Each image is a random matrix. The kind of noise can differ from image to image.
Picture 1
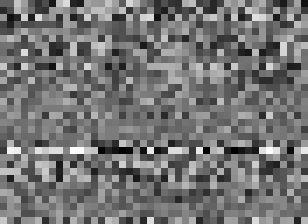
rows of uneven size
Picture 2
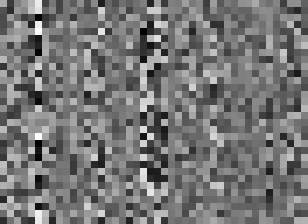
columns of uneven size
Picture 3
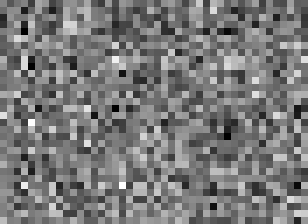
low rank plus noise
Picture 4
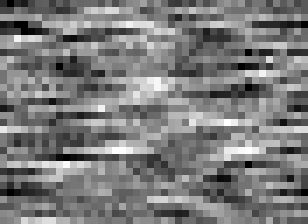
streaked along the rows
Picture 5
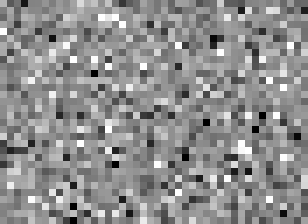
heavy tails
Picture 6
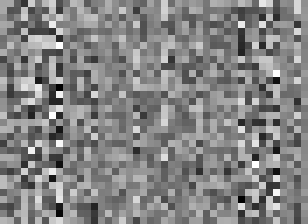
columns of uneven size
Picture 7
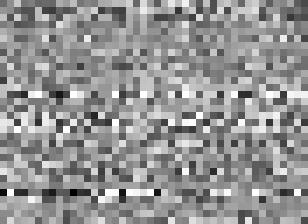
rows of uneven size
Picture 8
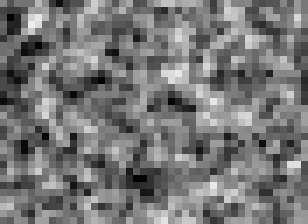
blotchy
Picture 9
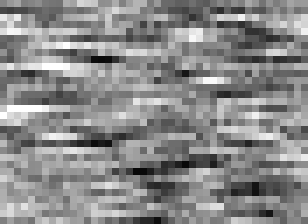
streaked along the rows
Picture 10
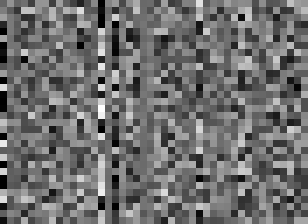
columns of uneven size
